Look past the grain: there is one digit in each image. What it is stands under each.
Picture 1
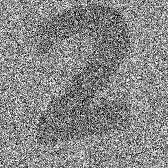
2
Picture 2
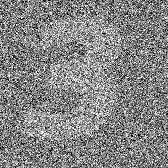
3
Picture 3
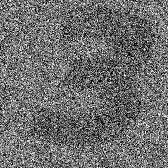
3
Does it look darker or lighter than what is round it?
darker
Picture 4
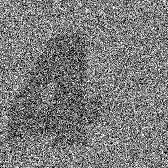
4
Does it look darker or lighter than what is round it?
darker
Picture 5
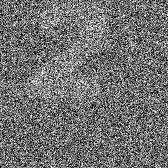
2
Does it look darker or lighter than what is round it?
lighter
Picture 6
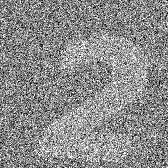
2
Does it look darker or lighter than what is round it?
lighter
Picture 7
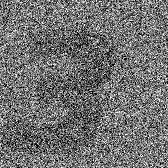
3
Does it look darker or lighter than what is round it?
darker
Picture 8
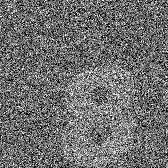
8
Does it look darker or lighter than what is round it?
lighter
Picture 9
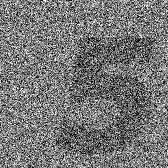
5
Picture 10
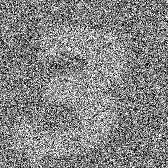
3
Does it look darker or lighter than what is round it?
lighter
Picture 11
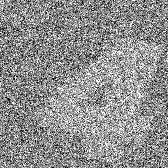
4
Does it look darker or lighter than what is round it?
lighter
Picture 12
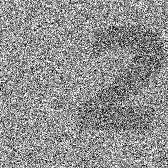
2
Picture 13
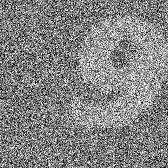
9
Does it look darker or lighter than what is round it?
lighter
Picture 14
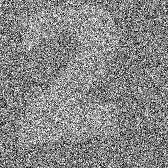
2
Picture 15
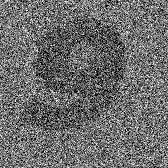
9
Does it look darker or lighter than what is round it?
darker
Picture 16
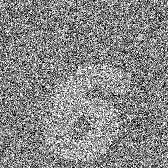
6
